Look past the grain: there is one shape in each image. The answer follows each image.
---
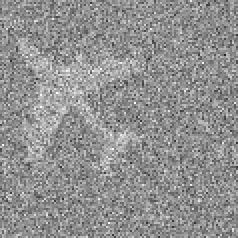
airplane
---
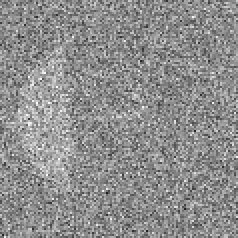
umbrella
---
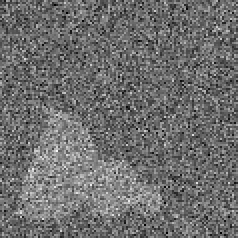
chess pawn
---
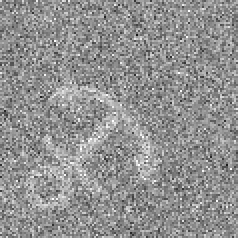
anchor
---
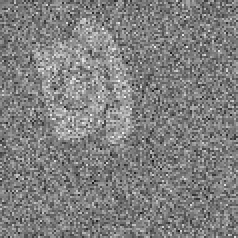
telephone
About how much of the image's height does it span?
half
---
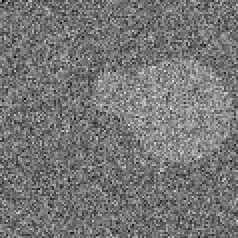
light bulb
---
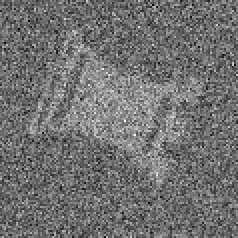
chess rook
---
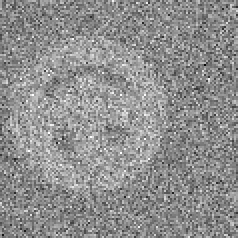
smiling face
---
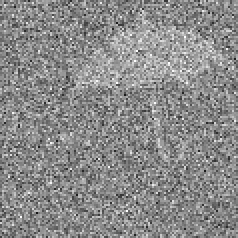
umbrella
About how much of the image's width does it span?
two thirds
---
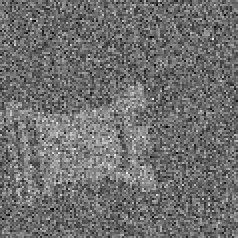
chess rook
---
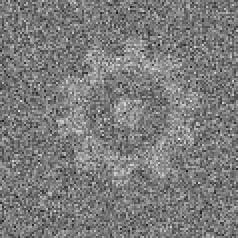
gear
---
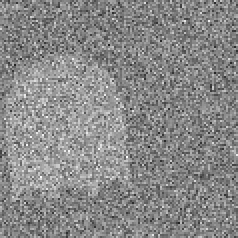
ghost
